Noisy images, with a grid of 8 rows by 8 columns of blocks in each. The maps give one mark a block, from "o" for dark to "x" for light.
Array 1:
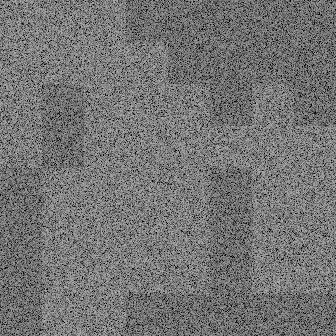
x x x o o o o o
x x x x o o o o
x o x x x o x o
x o x x x x x x
o x x x x o x x
o x x x x o x x
o x x x x o x x
o x x o o o o o
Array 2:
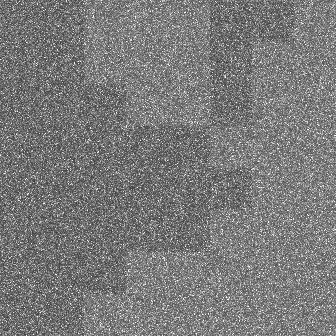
o o x x x o o x
o o x x x o x x
o o o x x o x x
o o o o o x x x
o o o o o o x x
o o o o o x x x
o o o x x x x x
o o x x x x x x
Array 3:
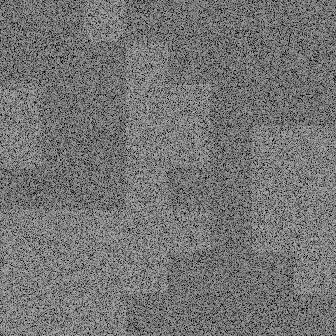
o o x o o o o o
o o o x o o o o
x o o x x o o o
x o o x x o x x
o o o x o o x x
x x x x x o x x
x x x x o o o x
x x x o o o o o
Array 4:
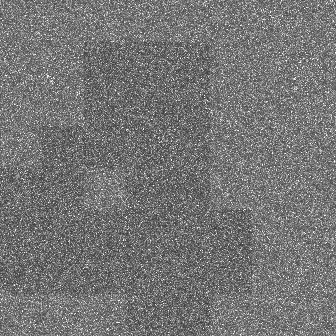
x x x x x x x x
x x o o o x x x
x x o o o x x x
x o o o o x x x
o o x o o x x x
o o o o o o x x
o o o o o o x x
x x x o o x x x
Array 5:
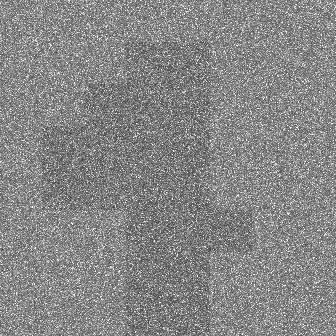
x x x x x x x x
x x x o o x x x
x x o o o x x x
x o o o o x x x
x o o o o x x x
x x x o o o x x
x x x o o x x x
x x x o o x x x
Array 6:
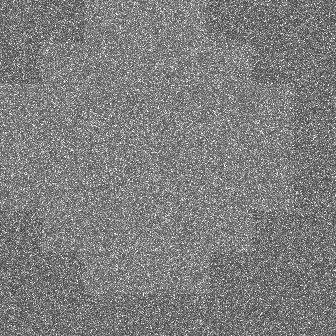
o o x x x o o o
o x x x x x o o
x x x x x x x o
x x x x x x x o
x x x x x x x o
o x x x x x o o
o o x x x o o o
o o o o o o o o
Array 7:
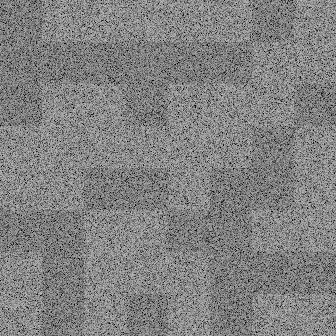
o x x x x x o x
o o o o o o x x
o x x o x x x o
x x x x x x o x
x x o o x o o x
o o x x o o x x
x o x x x o o o
x o x o x o x x
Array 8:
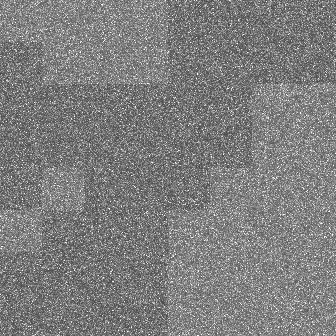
x x x x o o o o
o x x x o o o o
o o o o o o x x
o o o o o o x x
o x o o o x x x
x o o o x x x x
o o o o x x x x
o o o o x x x x
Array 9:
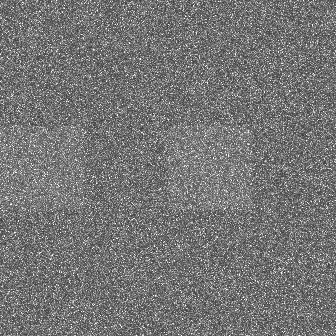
o o o o o o o o
o o o o o o o o
o o o o o o o o
x x o o x x o o
x x o o x x o o
o o o o o o o o
o o o o o o o o
o o o o o o o o
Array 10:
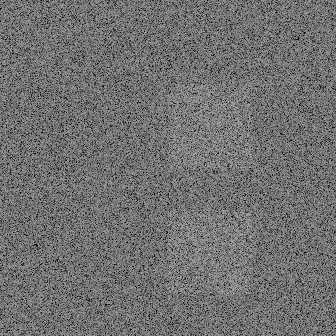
o o o o o o o o
o o o o o o o o
o o o o x x o o
o o o o x x o o
o o o o o o o o
o o o o x x o o
o o o o x x o o
o o o o o o o o
